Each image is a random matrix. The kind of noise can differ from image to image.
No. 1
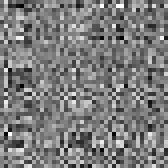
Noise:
low rank plus noise
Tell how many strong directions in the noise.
two
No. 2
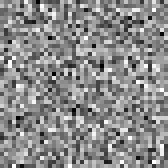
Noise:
independent entries
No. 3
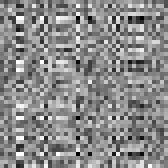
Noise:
low rank plus noise
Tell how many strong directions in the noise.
one
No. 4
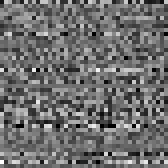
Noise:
rows of uneven size
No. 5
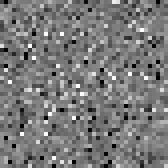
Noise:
heavy tails
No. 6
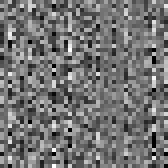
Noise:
columns of uneven size
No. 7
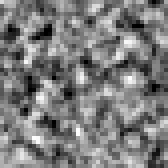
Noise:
blotchy
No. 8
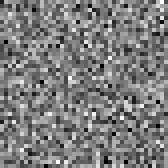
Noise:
independent entries
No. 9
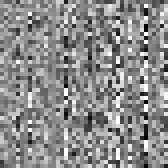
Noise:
columns of uneven size
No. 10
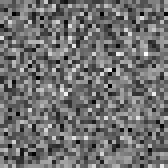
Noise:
independent entries
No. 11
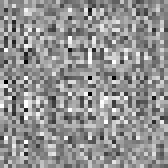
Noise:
low rank plus noise
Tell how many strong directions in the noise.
three or four
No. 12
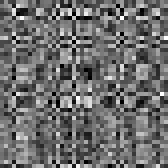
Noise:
low rank plus noise
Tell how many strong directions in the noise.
one
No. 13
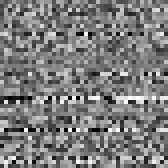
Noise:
rows of uneven size
